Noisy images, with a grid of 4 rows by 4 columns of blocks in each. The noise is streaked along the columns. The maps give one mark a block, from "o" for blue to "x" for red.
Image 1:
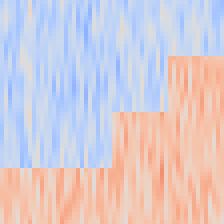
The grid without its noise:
oooo
ooox
ooxx
xxxx
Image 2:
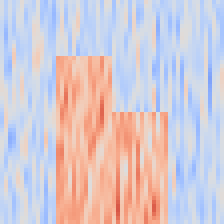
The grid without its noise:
oooo
oxoo
oxxo
oxxo
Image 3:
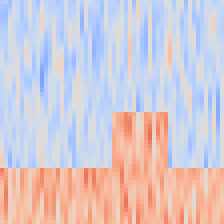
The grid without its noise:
oooo
oooo
ooxo
xxxx
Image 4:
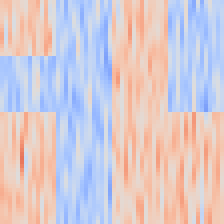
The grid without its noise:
xoxo
ooxo
xoxx
xoxx
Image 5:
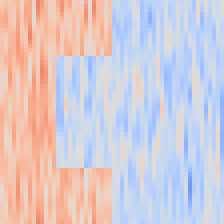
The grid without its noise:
xxoo
xooo
xooo
xxoo
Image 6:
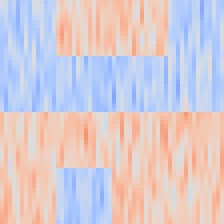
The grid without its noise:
oxxo
oooo
xxxx
xoxx
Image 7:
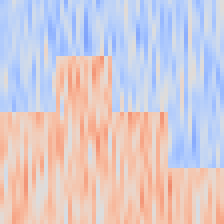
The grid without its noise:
oooo
oxoo
xxxo
xxxx
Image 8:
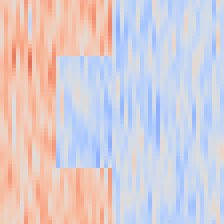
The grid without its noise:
xxoo
xooo
xooo
xxoo
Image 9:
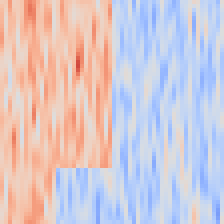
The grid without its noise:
xxoo
xxoo
xxoo
xooo
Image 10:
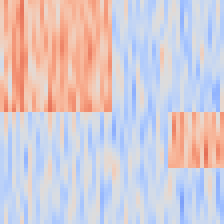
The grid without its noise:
xxoo
xxoo
ooox
oooo
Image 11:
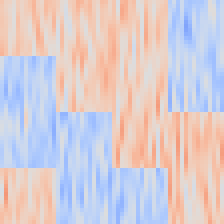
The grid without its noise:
xxxo
oxxo
ooxx
xoox
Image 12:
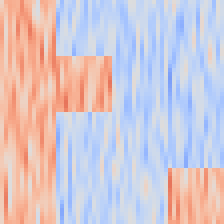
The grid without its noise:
xooo
xxoo
xooo
xoox
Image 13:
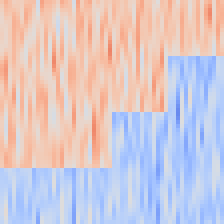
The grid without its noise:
xxxx
xxxo
xxoo
oooo
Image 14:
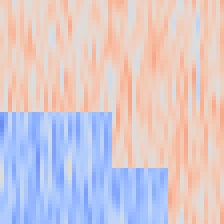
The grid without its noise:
xxxx
xxxx
ooxx
ooox
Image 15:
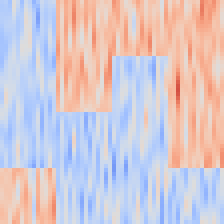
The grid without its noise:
oxxx
oxox
ooox
xooo
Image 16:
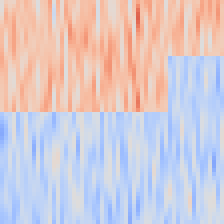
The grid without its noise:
xxxx
xxxo
oooo
oooo
